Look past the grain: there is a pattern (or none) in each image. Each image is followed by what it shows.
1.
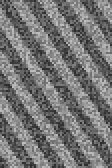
diagonal stripes
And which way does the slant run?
top left to bottom right
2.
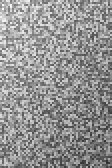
a smooth slope
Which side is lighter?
top left
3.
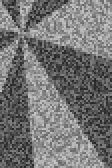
spokes from one point
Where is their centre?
top left
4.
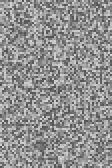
only noise
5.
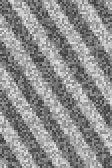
diagonal stripes
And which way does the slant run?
top left to bottom right
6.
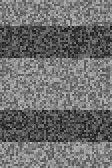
horizontal stripes
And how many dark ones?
2
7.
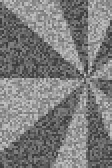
spokes from one point
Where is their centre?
middle right
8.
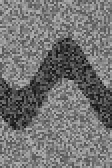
a wavy band
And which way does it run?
left to right
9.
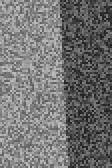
a sharp edge
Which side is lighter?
left
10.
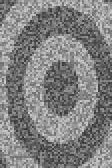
rings round one point
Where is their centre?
centre
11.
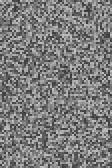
only noise
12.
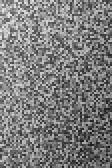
a smooth slope
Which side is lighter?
top left
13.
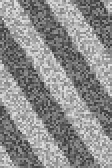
diagonal stripes
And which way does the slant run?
top left to bottom right
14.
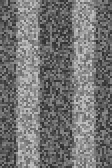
vertical stripes
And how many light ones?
2
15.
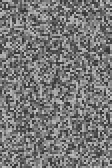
only noise
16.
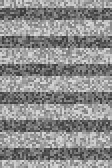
horizontal stripes
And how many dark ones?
6
